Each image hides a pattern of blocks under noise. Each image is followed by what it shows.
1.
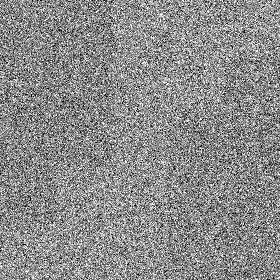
the same after a half turn
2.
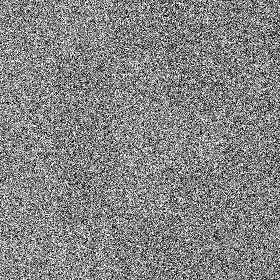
top and bottom mirror each other
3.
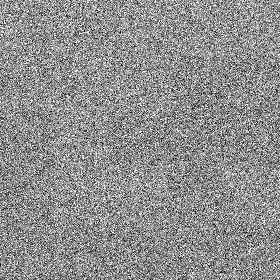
no symmetry
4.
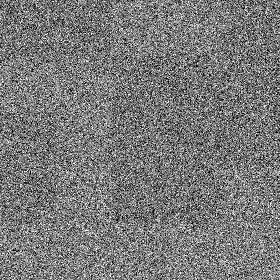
no symmetry
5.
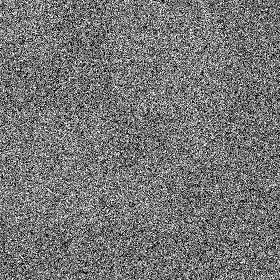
mirrored about the diagonal from the top left
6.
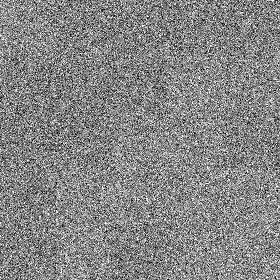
mirrored about the diagonal from the top left
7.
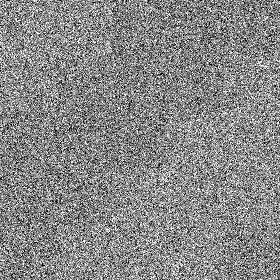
mirrored about the diagonal from the top left
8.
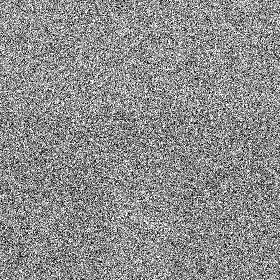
left and right mirror each other
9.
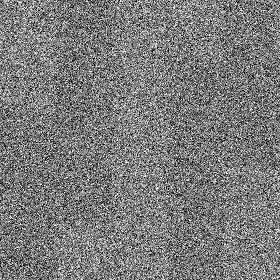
the same after a half turn
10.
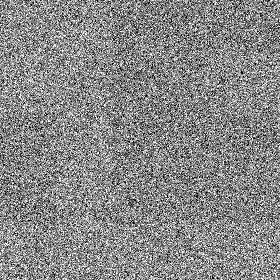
no symmetry
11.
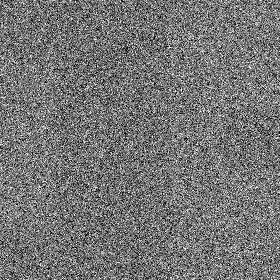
top and bottom mirror each other
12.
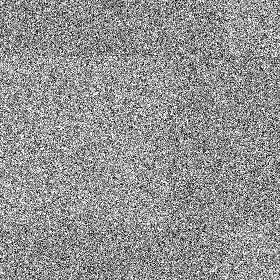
top and bottom mirror each other
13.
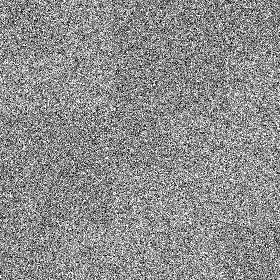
mirrored about the diagonal from the top left
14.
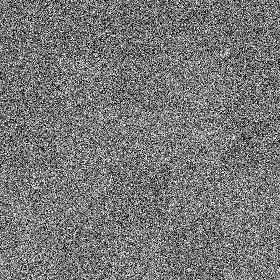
left and right mirror each other
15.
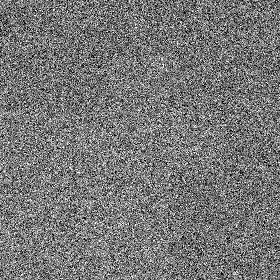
mirrored about the diagonal from the bottom left
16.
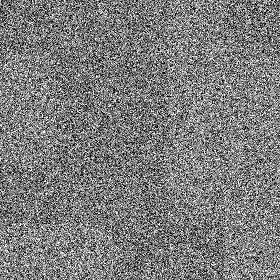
no symmetry
